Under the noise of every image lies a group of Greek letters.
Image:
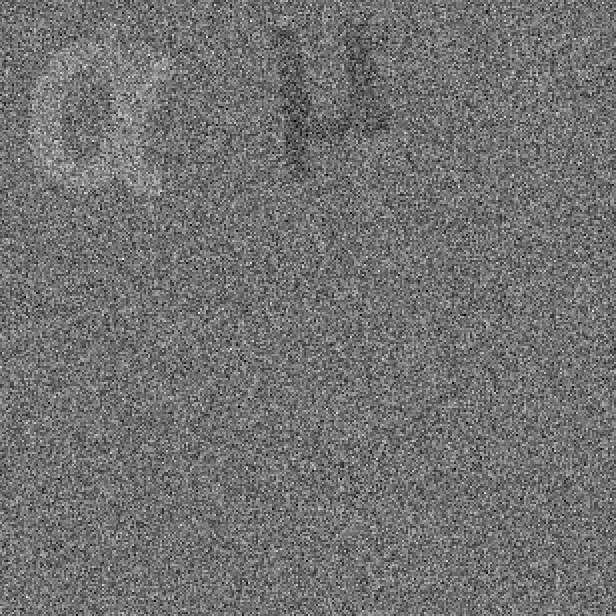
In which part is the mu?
top middle
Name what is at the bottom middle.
nothing
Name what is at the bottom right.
nothing
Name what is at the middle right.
nothing
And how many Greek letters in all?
2
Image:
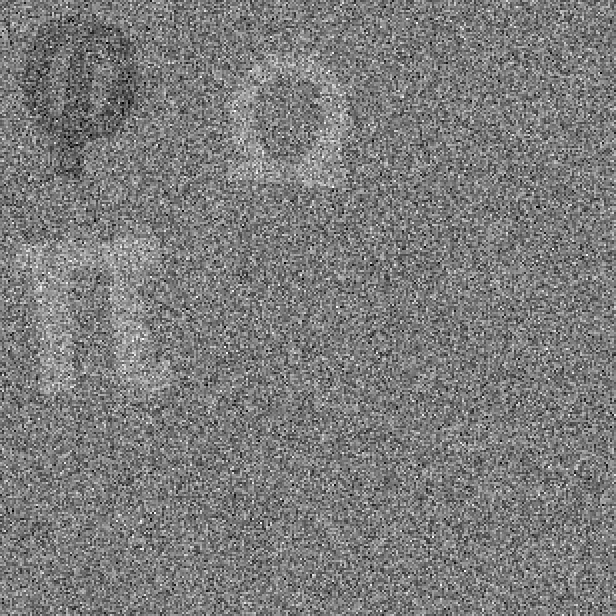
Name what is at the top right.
nothing
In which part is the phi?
top left
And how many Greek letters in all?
3
